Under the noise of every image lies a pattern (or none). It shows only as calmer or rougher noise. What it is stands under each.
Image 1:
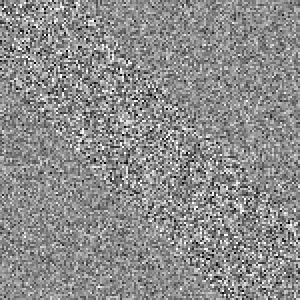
a diagonal band
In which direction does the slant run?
top left to bottom right
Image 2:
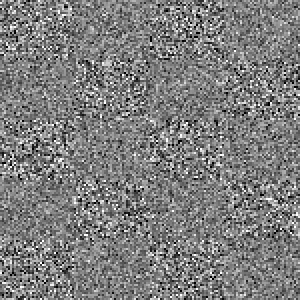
a checkerboard
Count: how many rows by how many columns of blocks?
5 by 4
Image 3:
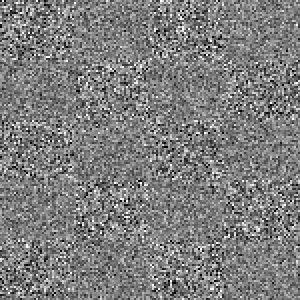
a checkerboard
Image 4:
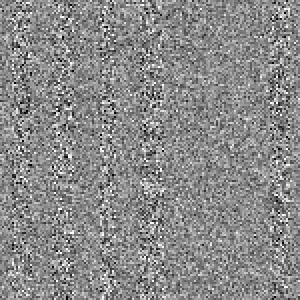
bands of columns
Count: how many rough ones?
5
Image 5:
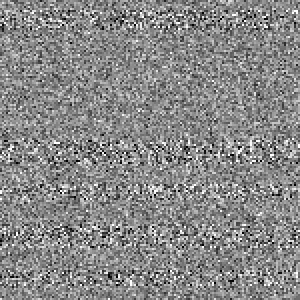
bands of rows
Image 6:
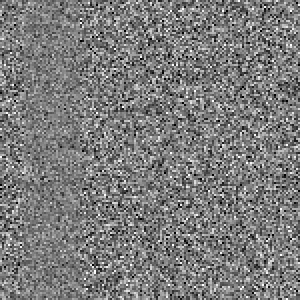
one band of columns
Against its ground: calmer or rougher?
calmer
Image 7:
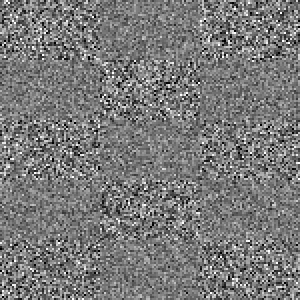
a checkerboard
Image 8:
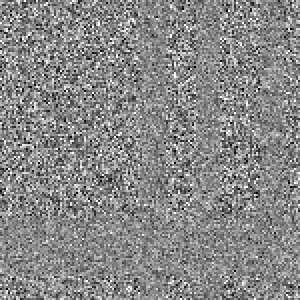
bands of rows crossing bands of columns
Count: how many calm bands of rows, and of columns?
1 and 3
